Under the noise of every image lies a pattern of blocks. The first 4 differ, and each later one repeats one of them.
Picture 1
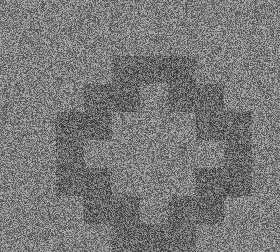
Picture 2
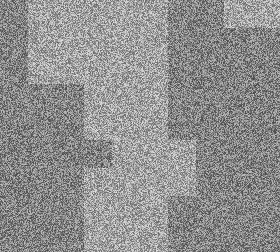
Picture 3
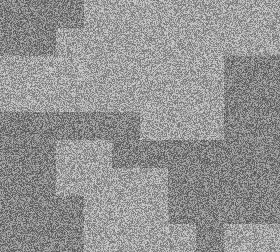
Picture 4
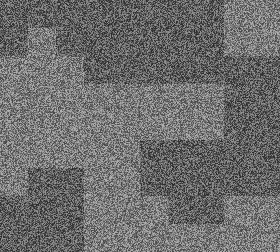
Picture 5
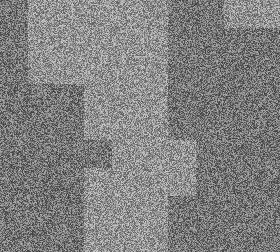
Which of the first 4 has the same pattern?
2
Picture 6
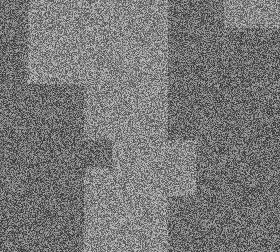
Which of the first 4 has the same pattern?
2
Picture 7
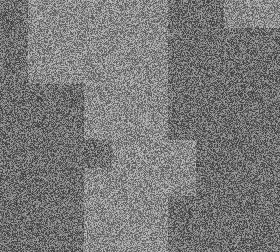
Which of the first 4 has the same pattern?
2
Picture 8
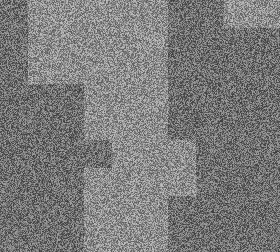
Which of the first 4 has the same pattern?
2
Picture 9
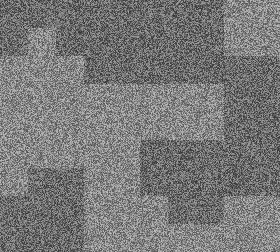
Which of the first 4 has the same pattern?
4
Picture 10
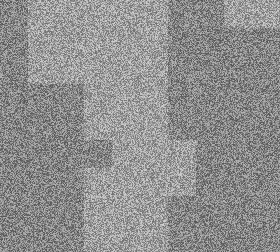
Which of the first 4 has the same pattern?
2
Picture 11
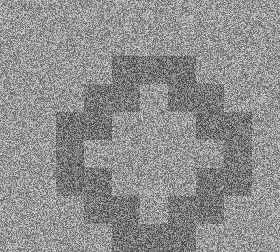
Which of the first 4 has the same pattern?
1
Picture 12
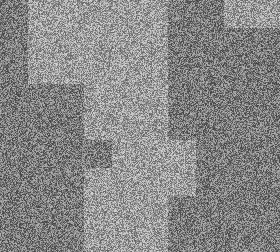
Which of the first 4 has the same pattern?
2
